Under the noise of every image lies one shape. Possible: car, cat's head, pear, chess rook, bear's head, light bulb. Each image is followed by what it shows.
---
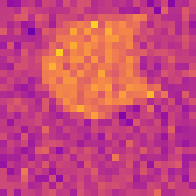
cat's head
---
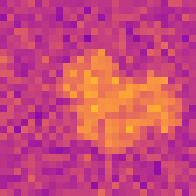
car
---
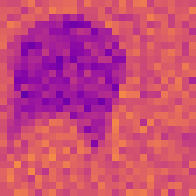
cat's head
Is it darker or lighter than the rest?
darker
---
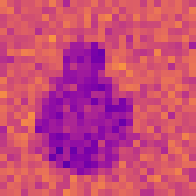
light bulb
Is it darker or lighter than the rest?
darker
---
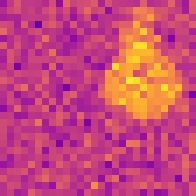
pear
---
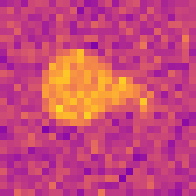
pear
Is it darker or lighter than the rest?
lighter
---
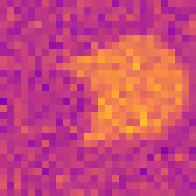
cat's head
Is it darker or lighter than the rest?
lighter
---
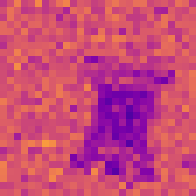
chess rook
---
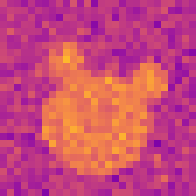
bear's head
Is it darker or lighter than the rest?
lighter
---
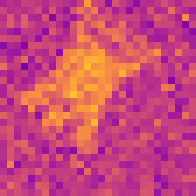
chess rook
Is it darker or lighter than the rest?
lighter
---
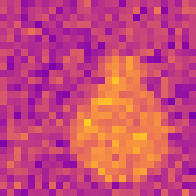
light bulb
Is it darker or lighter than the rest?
lighter
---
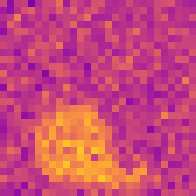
pear
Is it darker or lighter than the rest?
lighter
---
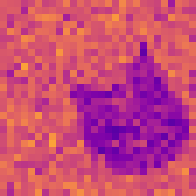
cat's head
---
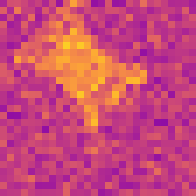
chess rook
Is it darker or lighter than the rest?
lighter
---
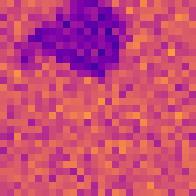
pear
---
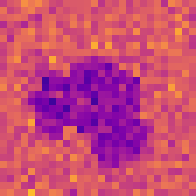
car
